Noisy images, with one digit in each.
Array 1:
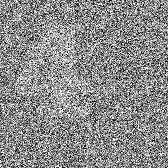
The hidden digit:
4
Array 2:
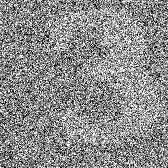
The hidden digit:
3
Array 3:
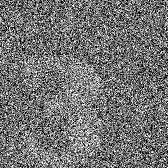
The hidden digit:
3
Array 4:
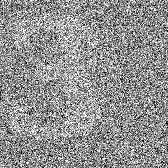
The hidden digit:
3
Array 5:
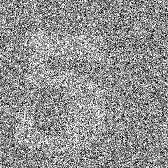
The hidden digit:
5
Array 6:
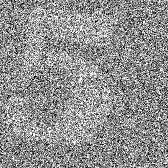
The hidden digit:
5
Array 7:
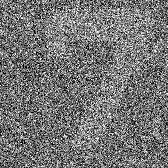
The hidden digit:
7
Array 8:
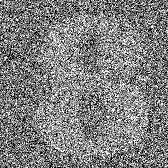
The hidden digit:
8
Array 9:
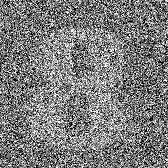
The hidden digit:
8
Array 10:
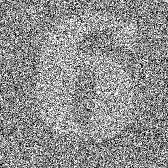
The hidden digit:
6
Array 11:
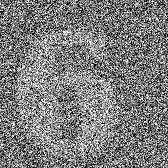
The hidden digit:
6
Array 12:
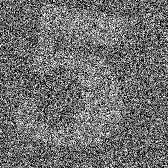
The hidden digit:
5
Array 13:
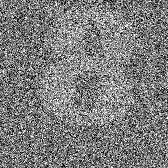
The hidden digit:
8
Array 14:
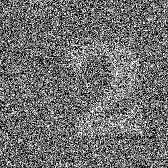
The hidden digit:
2
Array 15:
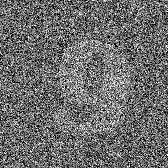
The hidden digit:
9
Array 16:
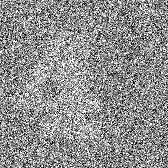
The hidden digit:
4
